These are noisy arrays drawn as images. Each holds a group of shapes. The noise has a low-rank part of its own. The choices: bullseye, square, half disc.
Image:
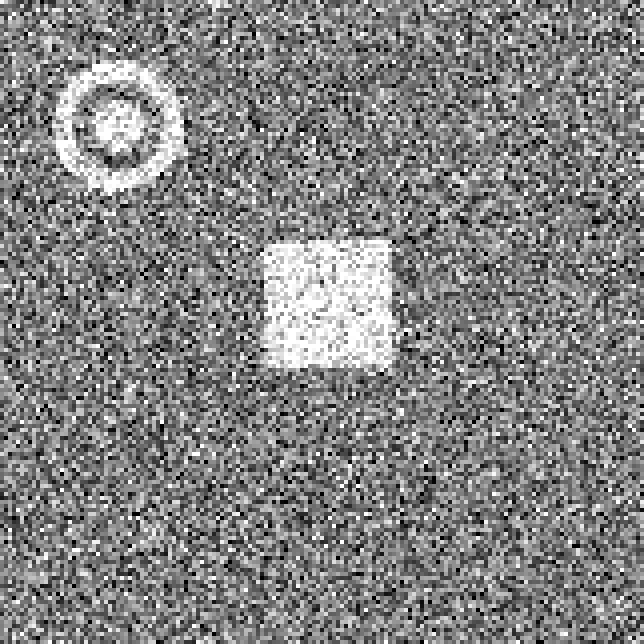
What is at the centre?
square
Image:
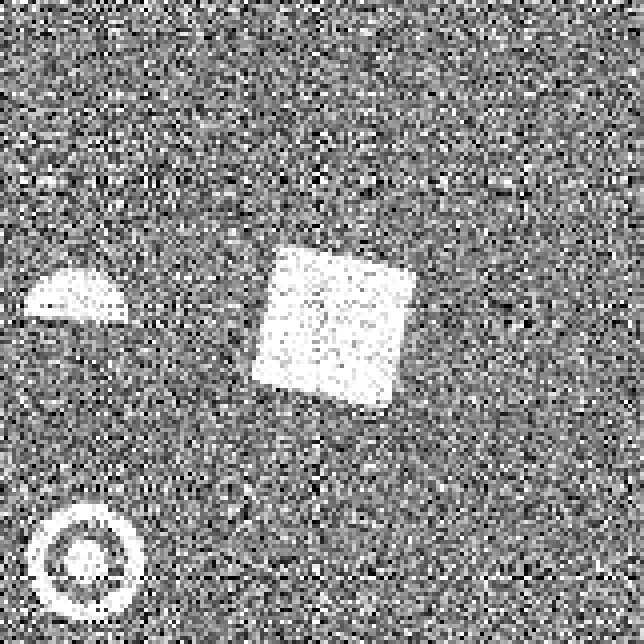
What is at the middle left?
half disc
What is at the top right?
nothing
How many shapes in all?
3
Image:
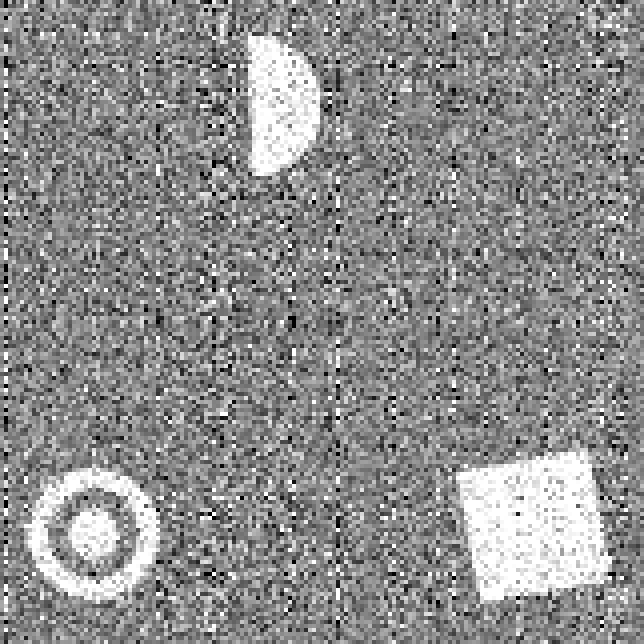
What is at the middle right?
nothing
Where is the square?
bottom right
